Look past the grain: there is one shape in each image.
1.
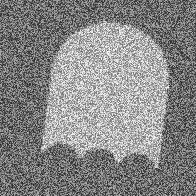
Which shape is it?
ghost
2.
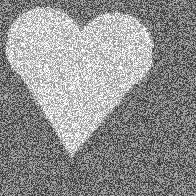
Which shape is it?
heart
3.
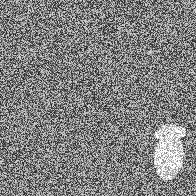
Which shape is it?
footprint
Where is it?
bottom right
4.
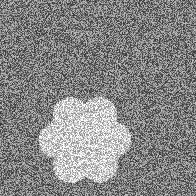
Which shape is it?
flower
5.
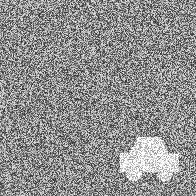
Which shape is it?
car
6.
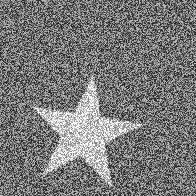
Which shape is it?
star
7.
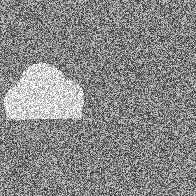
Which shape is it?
cloud
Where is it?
middle left
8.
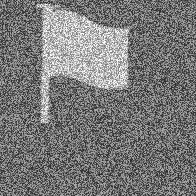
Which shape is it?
flag
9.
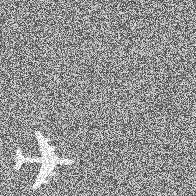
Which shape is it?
airplane
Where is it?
bottom left
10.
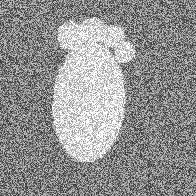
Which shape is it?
footprint
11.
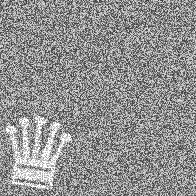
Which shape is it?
chess queen
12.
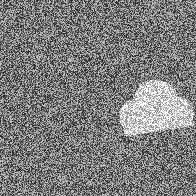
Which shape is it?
cloud
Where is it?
middle right
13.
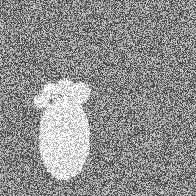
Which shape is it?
footprint
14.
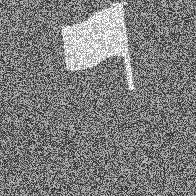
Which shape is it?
flag
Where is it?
top middle
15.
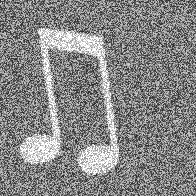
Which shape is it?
pair of musical notes
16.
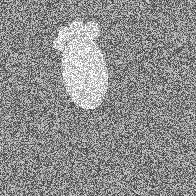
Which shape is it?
footprint
